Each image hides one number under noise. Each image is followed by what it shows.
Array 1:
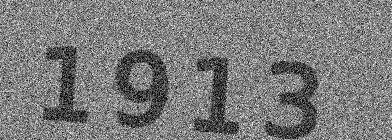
1913
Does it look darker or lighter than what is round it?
darker
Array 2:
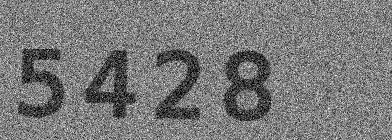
5428
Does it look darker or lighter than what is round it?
darker
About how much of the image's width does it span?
two thirds
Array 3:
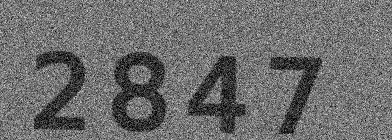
2847
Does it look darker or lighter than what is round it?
darker
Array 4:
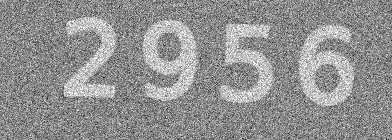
2956
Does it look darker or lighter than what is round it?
lighter
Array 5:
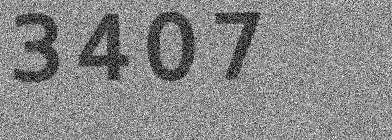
3407
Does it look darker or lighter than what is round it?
darker
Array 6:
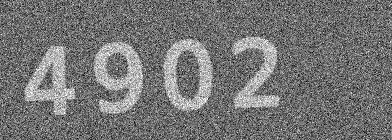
4902
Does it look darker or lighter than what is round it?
lighter
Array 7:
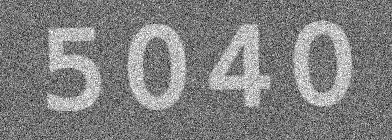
5040
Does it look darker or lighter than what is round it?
lighter
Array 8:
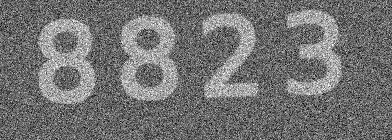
8823
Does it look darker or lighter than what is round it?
lighter
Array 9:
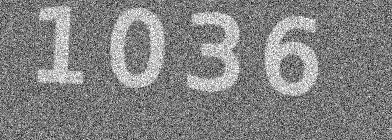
1036
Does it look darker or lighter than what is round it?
lighter
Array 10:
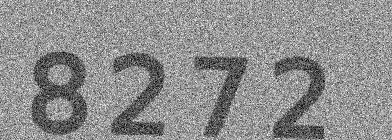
8272
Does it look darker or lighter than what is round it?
darker
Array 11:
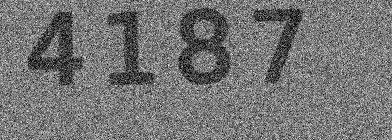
4187
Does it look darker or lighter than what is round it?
darker
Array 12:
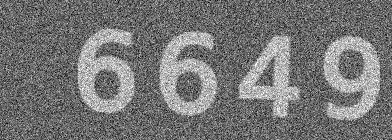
6649
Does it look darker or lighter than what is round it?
lighter
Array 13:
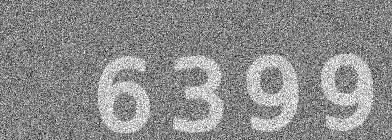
6399
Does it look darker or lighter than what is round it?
lighter
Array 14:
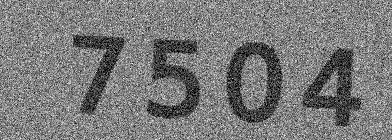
7504
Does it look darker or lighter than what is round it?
darker
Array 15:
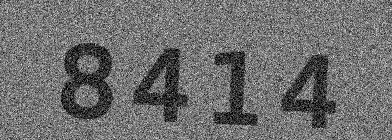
8414
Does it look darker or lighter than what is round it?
darker
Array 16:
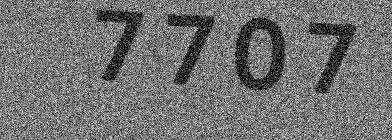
7707
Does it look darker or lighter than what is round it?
darker
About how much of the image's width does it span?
two thirds
